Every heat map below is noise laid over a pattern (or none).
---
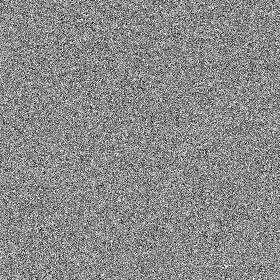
only noise
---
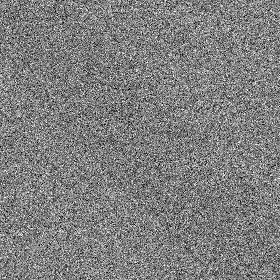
a diagonal band
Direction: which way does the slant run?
top left to bottom right
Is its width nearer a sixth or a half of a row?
a half
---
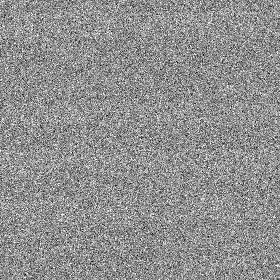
bands of rows
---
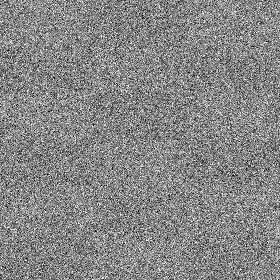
a checkerboard
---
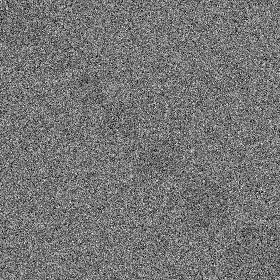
blocks along the diagonal
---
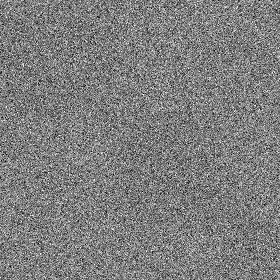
blocks along the diagonal
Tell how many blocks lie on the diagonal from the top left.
3
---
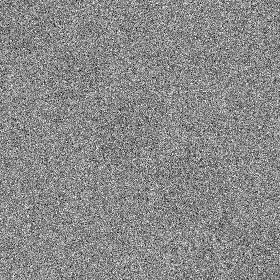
blocks along the diagonal
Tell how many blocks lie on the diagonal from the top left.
5
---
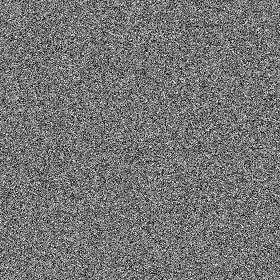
only noise
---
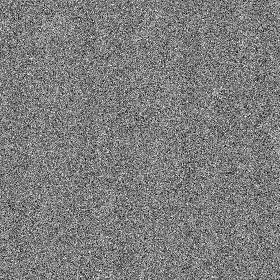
bands of columns
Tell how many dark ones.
6
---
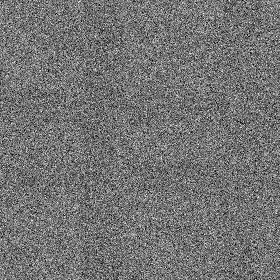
bands of rows crossing bands of columns
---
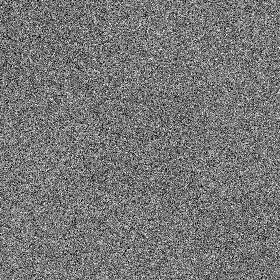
blocks along the diagonal
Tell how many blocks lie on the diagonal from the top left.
3
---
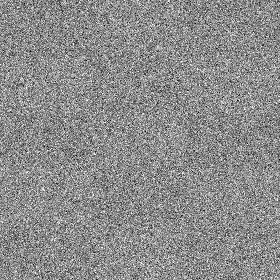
a checkerboard
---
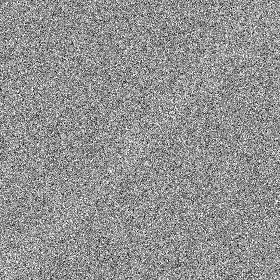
a diagonal band
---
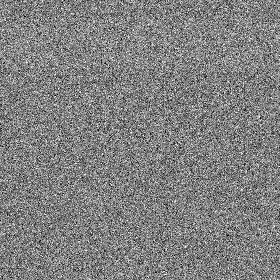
one band of rows
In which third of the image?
top
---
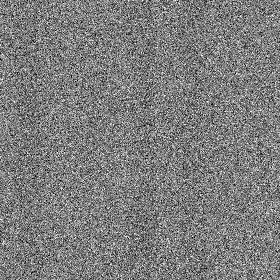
bands of columns
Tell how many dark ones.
3
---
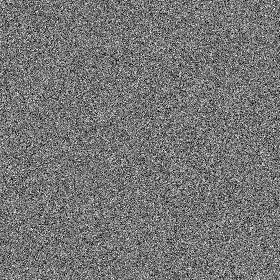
only noise
